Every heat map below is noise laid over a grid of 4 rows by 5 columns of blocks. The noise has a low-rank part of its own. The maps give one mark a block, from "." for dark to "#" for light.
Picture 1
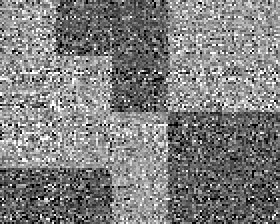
# . . # #
# # . # #
# # # . .
. . # . .
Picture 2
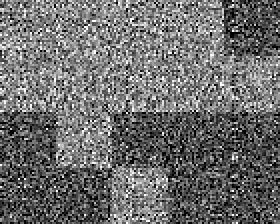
# # # # .
# # # # #
. # . . .
. . # . .
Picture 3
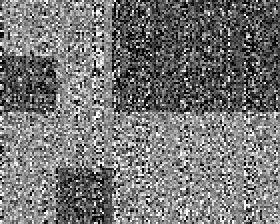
# # . . .
. # . . .
# # # # #
# . # # #
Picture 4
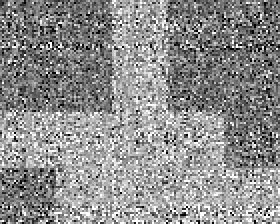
. . # . .
. . # . .
# # # # .
. # # # #
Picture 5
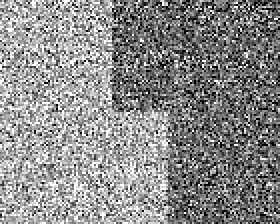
# # . . .
# # . . .
# # # . .
# # # . .
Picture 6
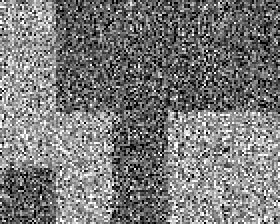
# . . . .
# . . . .
# # . # #
. # . # #
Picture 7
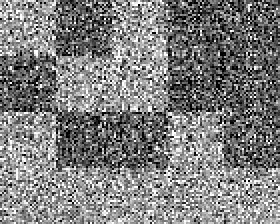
# . # . .
. # # . .
# . . # .
# # # # #
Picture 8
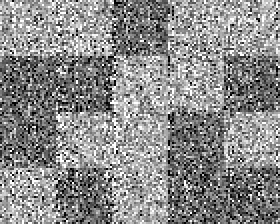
# # . # #
. . # # .
. # # . #
# . # . .
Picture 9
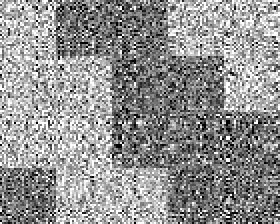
# . . # #
# # . . #
# # . . .
. # # . .
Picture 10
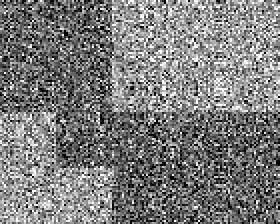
. . # # #
. . # # #
# . . . .
# # . . .
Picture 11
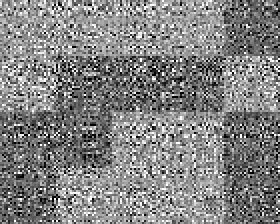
# # # # .
# . . . #
. . # # .
. # # # .
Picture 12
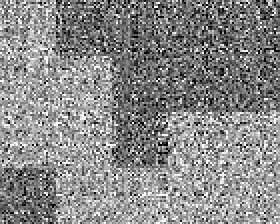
# . . . .
# # . . .
# # . # #
. # # # #
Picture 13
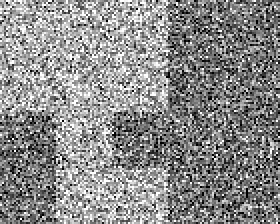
# # # . .
# # # . .
. # . . .
. # # . .
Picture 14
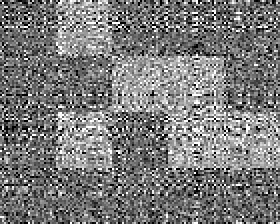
. # . . .
. . # # .
. # . # #
. . . . .
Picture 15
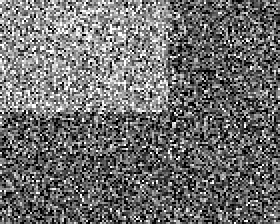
# # # . .
# # # . .
. . . . .
. . . . .
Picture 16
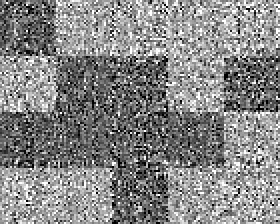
. # # # #
# . . # .
. . . . #
# # . # #
